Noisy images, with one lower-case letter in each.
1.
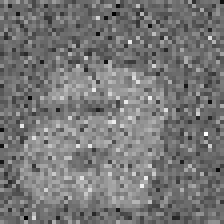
a
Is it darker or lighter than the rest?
lighter
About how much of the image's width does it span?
two thirds
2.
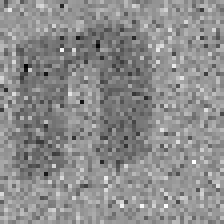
n
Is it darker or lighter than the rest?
darker
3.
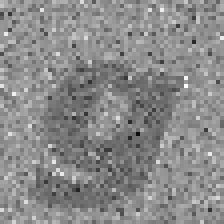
g
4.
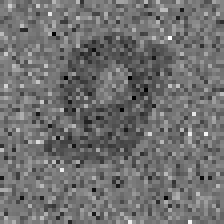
g
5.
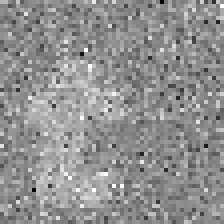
t
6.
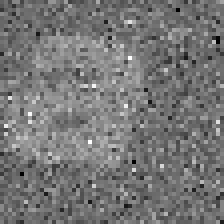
a
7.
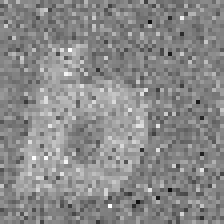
b
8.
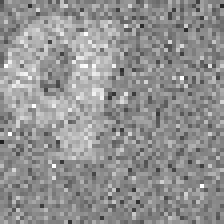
q
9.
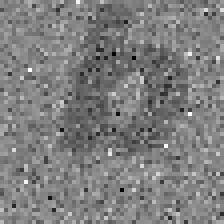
b
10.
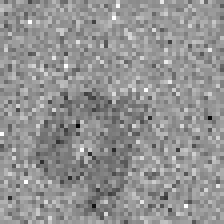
q
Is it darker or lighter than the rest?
darker
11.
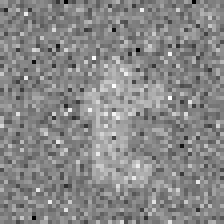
t
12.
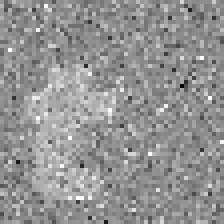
t
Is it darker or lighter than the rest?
lighter
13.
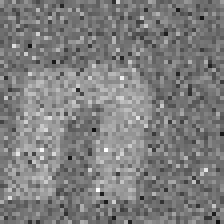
n
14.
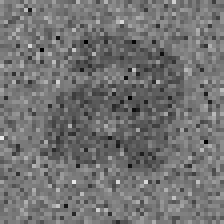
a
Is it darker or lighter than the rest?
darker
